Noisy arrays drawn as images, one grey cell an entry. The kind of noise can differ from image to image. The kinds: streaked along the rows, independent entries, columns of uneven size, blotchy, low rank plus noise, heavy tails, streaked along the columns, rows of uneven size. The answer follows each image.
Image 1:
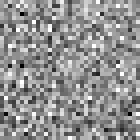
low rank plus noise
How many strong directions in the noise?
five to eight
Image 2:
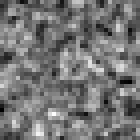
blotchy
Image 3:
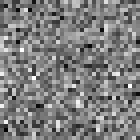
independent entries
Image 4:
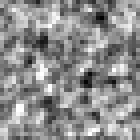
blotchy
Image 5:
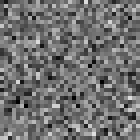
independent entries
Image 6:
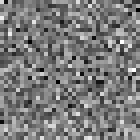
independent entries
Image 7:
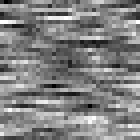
streaked along the rows
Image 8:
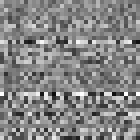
rows of uneven size
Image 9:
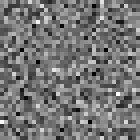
independent entries
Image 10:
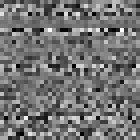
rows of uneven size
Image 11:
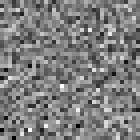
independent entries
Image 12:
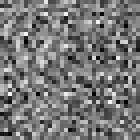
low rank plus noise
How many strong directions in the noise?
five to eight
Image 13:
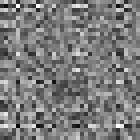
low rank plus noise
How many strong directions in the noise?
one
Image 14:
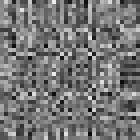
low rank plus noise
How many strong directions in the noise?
two
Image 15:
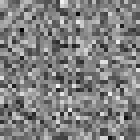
low rank plus noise
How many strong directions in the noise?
five to eight
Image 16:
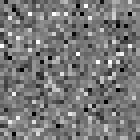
heavy tails
